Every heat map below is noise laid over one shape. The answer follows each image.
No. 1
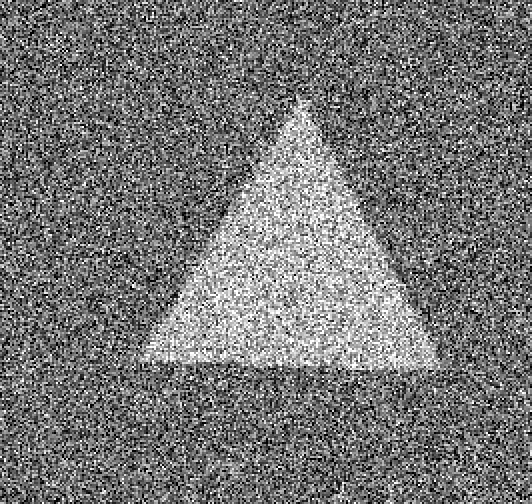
light triangle
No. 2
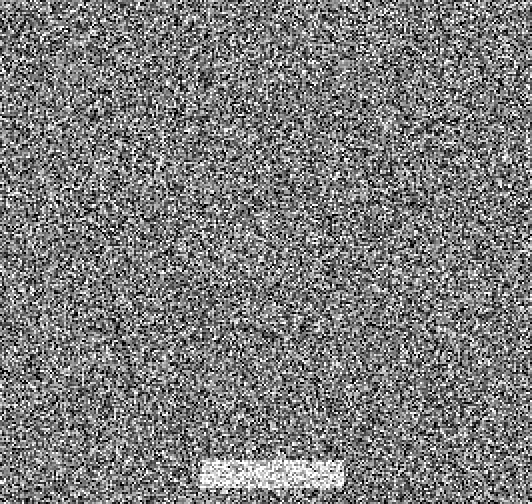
light bar, bottom middle
